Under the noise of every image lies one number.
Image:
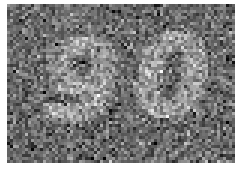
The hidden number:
90
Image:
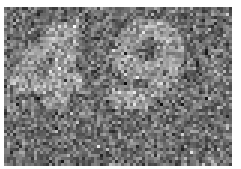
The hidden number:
49
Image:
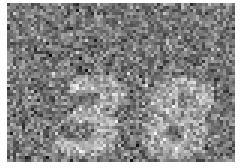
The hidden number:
38
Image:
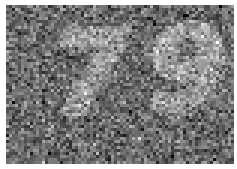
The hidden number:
79
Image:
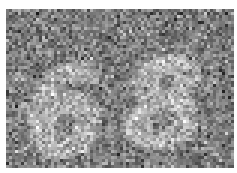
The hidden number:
68
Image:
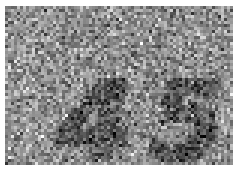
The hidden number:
45
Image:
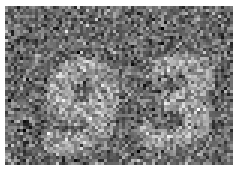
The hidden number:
93
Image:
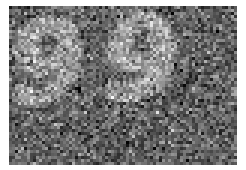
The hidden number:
99
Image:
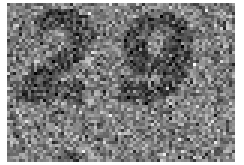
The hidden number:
29
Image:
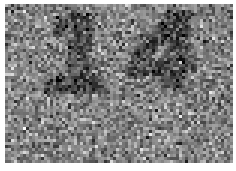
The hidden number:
14
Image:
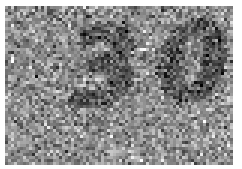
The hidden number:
30
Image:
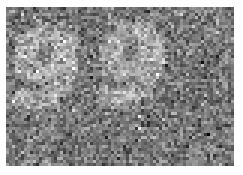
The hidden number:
99
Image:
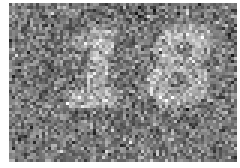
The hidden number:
18
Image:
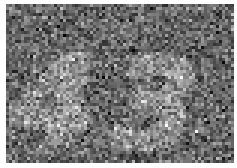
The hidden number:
43
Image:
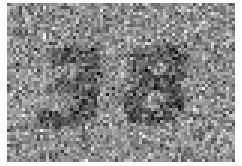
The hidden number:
38
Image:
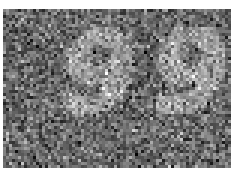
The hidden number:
99
